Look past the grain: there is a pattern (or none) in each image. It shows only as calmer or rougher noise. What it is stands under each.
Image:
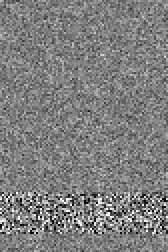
one band of rows
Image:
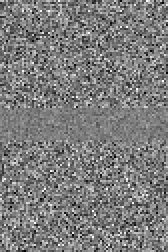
one band of rows
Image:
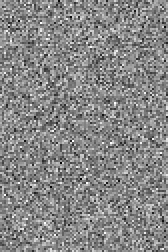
only noise
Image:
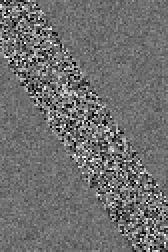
a diagonal band
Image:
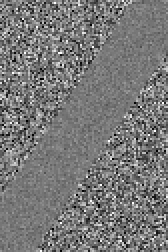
a diagonal band
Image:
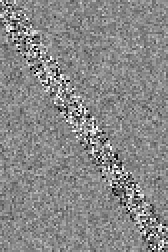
a diagonal band
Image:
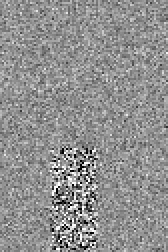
one block
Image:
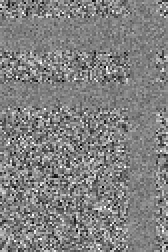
bands of rows crossing bands of columns
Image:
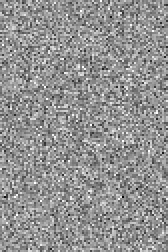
only noise
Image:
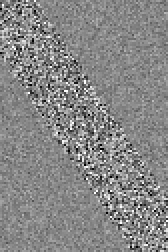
a diagonal band
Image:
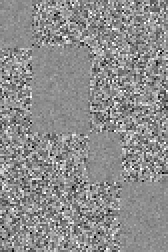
blocks along the diagonal
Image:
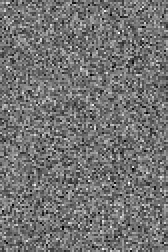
only noise
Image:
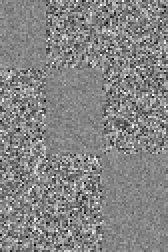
blocks along the diagonal
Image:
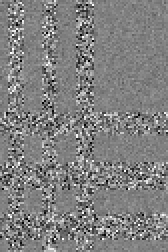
bands of rows crossing bands of columns
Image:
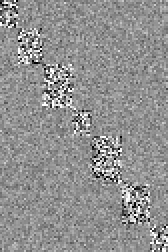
blocks along the diagonal
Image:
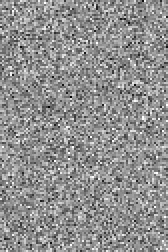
only noise
